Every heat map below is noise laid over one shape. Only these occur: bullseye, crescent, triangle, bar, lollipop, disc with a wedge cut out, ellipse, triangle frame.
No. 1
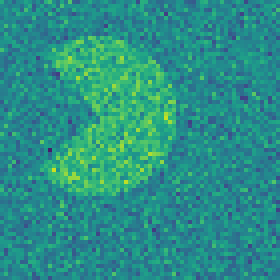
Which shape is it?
disc with a wedge cut out
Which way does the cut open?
left
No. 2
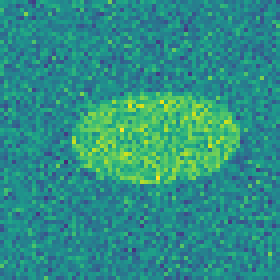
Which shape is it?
ellipse
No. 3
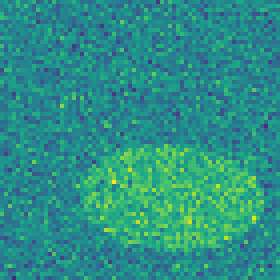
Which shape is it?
ellipse
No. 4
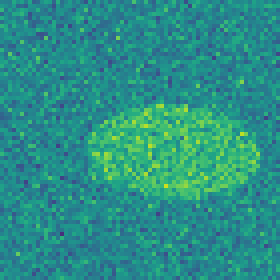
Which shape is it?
ellipse
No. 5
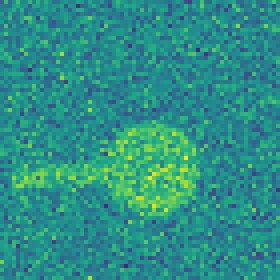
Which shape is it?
lollipop
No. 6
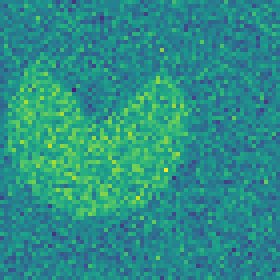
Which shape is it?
disc with a wedge cut out
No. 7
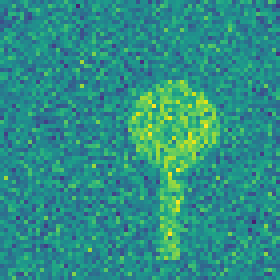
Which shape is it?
lollipop
